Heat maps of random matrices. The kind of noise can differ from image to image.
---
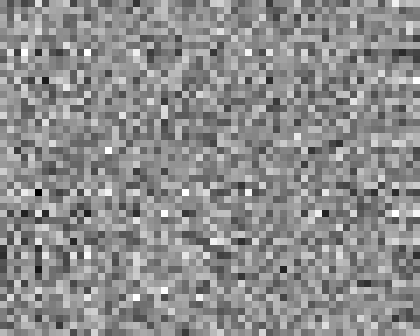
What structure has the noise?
low rank plus noise
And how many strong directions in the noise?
one
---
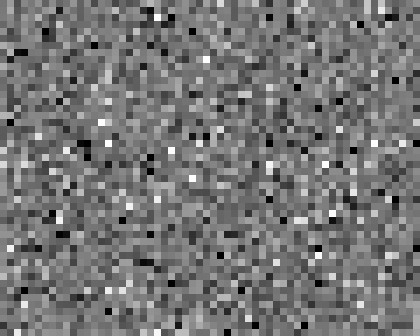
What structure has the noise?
heavy tails
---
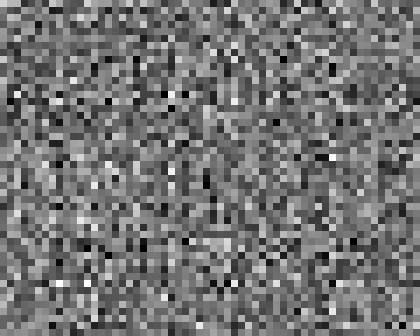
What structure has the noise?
low rank plus noise
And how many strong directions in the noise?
five to eight
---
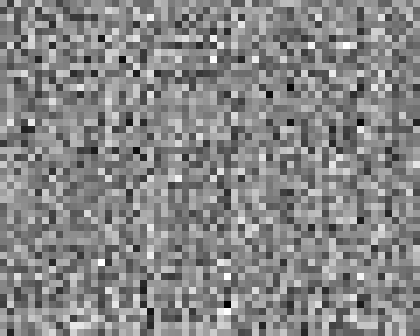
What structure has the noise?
low rank plus noise
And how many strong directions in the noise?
three or four
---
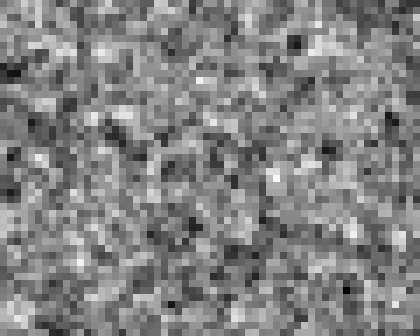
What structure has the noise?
blotchy
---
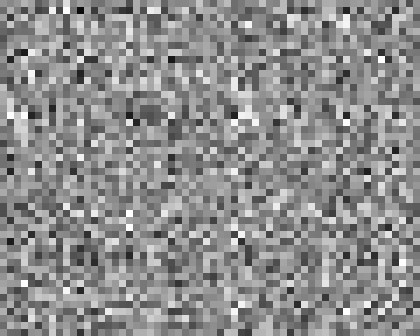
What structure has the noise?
low rank plus noise
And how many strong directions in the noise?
three or four
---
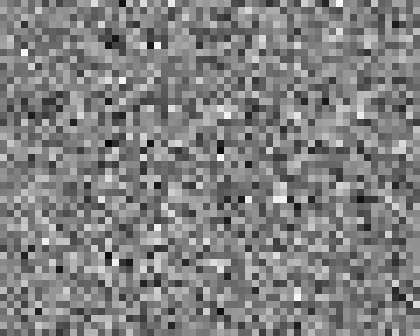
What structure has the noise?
low rank plus noise
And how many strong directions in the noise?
five to eight
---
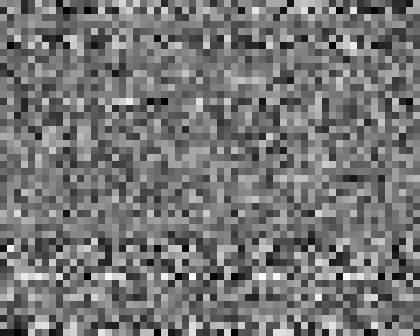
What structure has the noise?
rows of uneven size
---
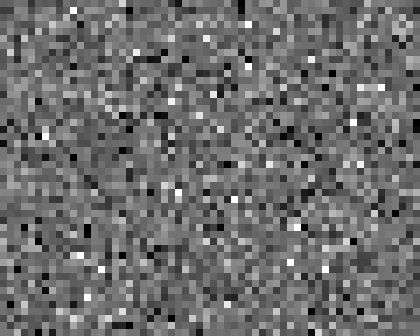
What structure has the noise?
heavy tails
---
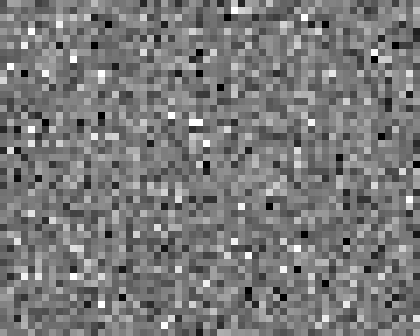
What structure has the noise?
heavy tails
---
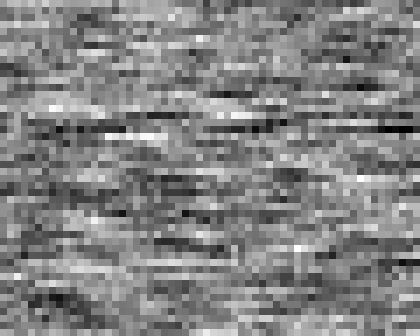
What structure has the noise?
streaked along the rows
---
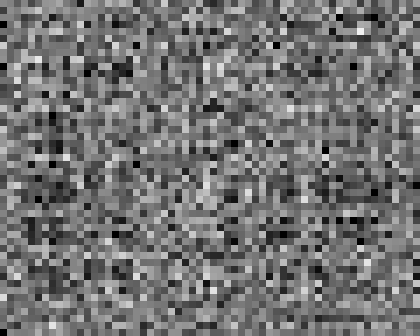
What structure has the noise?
low rank plus noise
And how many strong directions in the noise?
two
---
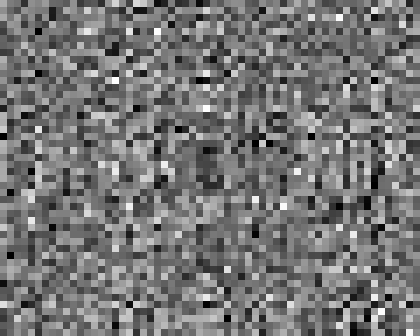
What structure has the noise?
low rank plus noise
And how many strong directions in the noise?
one
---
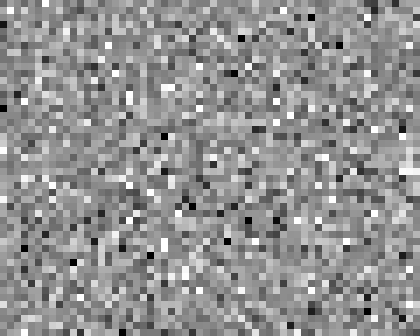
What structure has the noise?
heavy tails
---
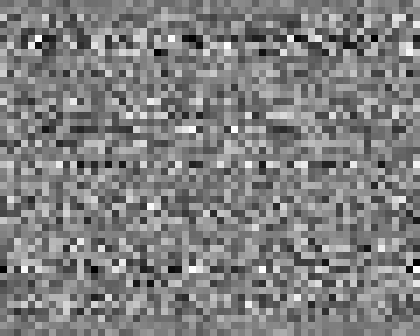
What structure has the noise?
rows of uneven size
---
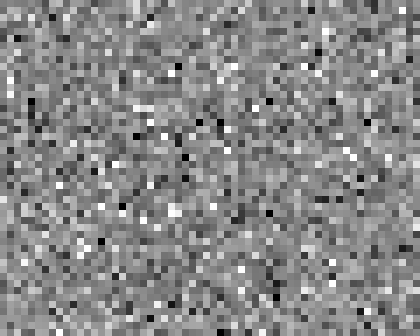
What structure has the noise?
heavy tails
